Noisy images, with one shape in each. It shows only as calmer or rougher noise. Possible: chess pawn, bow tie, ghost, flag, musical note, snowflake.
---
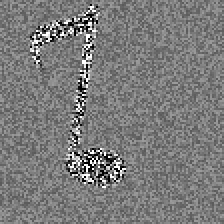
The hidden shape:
musical note
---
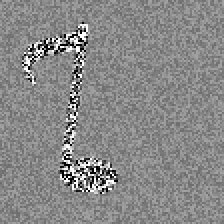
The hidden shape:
musical note
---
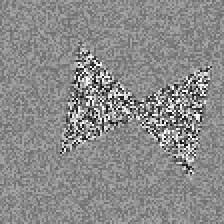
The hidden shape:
bow tie
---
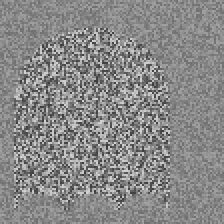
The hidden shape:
ghost
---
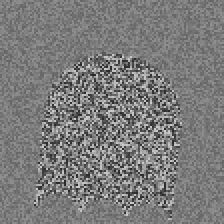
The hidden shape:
ghost
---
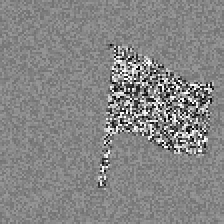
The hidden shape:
flag
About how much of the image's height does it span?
two thirds
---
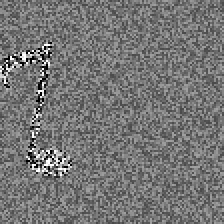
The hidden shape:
musical note
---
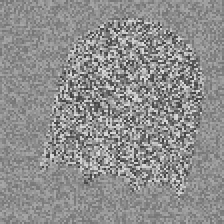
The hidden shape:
ghost
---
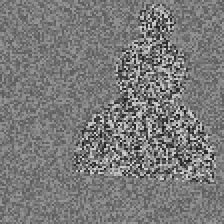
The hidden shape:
chess pawn
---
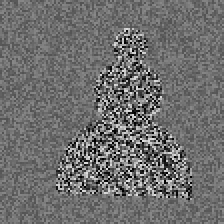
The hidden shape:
chess pawn
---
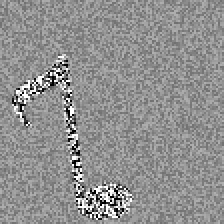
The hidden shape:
musical note
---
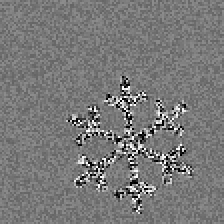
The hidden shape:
snowflake
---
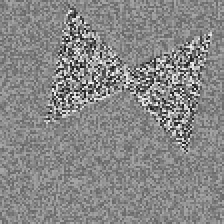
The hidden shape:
bow tie
